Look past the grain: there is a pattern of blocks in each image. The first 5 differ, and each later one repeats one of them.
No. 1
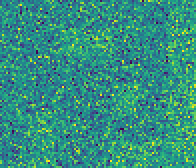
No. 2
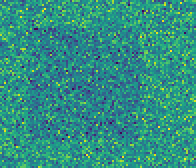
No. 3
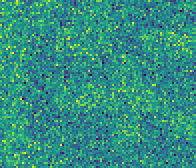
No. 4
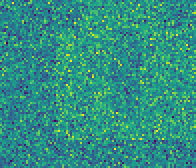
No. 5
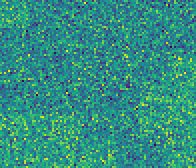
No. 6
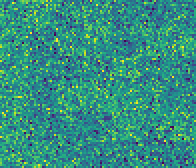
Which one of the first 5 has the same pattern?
3
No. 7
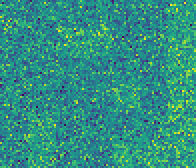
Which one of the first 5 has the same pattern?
1
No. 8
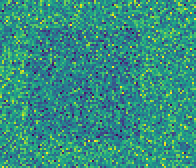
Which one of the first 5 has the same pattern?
2
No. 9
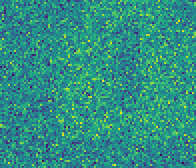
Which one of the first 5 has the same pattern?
4
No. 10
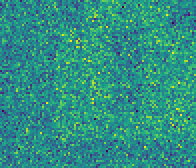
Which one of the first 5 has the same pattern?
4
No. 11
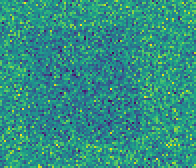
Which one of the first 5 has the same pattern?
2
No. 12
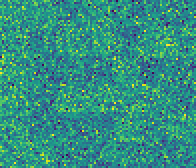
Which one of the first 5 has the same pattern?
3
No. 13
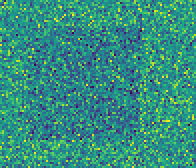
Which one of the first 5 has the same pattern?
2
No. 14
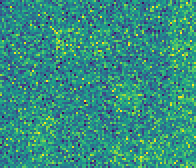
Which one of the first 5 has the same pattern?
1
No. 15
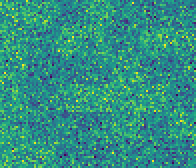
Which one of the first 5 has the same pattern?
3
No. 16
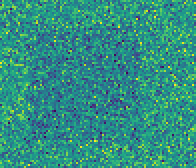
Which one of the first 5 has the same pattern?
2
